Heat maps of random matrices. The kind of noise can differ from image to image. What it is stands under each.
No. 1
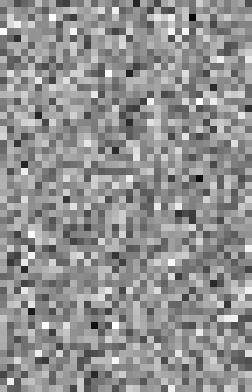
independent entries
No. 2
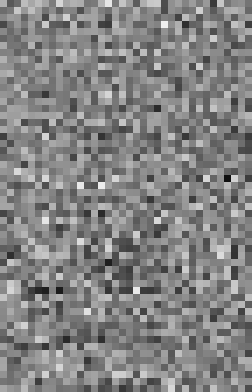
low rank plus noise
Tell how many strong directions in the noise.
three or four
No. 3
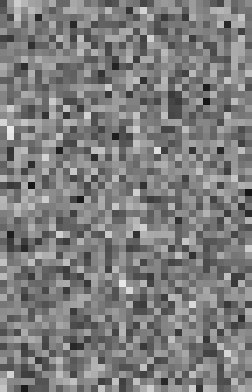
independent entries
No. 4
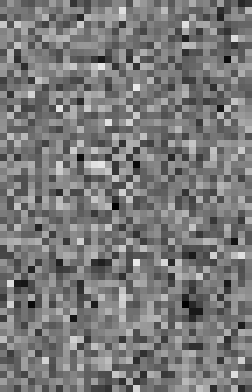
low rank plus noise
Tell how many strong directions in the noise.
two
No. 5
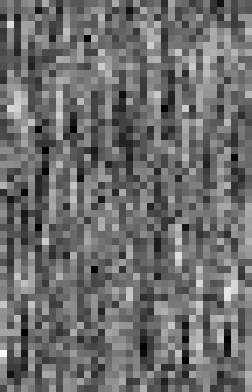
streaked along the columns
